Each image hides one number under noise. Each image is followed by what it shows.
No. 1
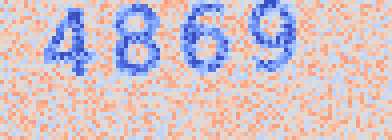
4869
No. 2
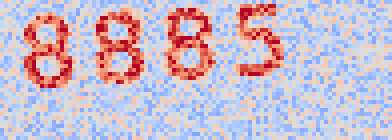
8885
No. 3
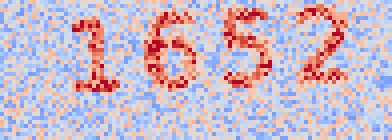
1652
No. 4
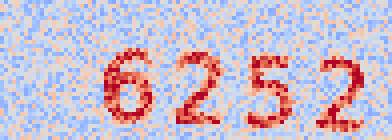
6252
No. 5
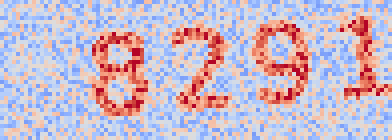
8291
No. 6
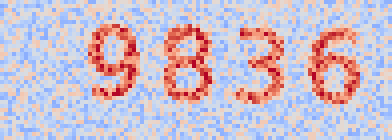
9836
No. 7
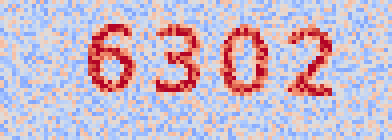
6302
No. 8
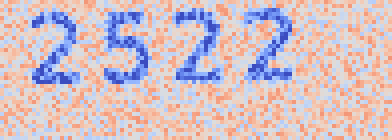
2522
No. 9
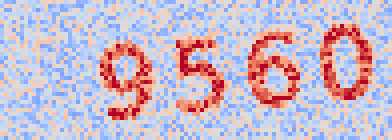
9560
